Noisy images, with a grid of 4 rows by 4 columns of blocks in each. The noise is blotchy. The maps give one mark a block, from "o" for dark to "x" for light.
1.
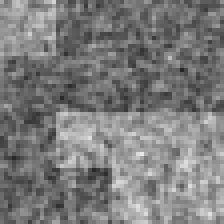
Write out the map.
x o o o
o o o o
o x x x
o o x x
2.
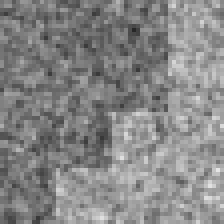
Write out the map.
o o o x
o o o x
o o x x
o x x x
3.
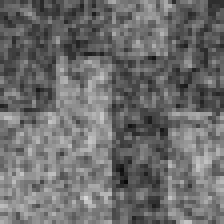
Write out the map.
o o x o
o x o o
x x o x
x x o x
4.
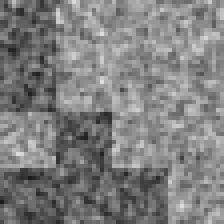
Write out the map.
o x x x
o x x x
x o x x
o o o x
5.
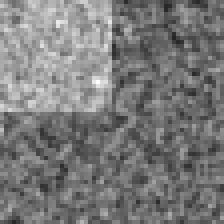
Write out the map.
x x o o
x x o o
o o o o
o o o o
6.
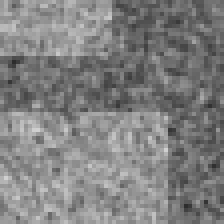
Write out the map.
x x o o
o o o o
x x x o
x x x o
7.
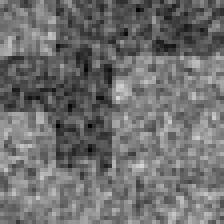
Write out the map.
x o o o
o o x x
x o x x
x x x x
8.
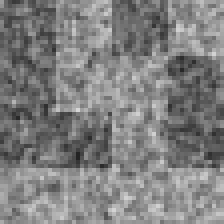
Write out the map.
o x o x
o x x o
o o x o
x x x x
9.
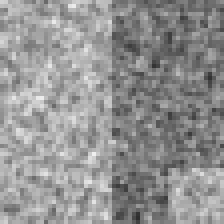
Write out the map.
x x o o
x x o o
x x o o
x x o x
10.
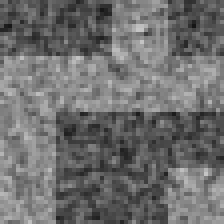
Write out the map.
o o x o
x x x x
x o o o
x o o x
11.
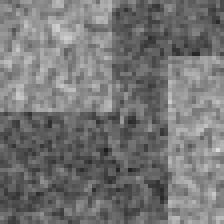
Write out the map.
x x o o
x x o x
o o o x
o o o x
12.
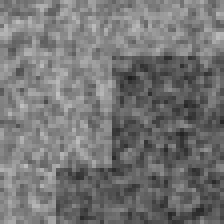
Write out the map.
x x x x
x x o o
x x o o
x o o o
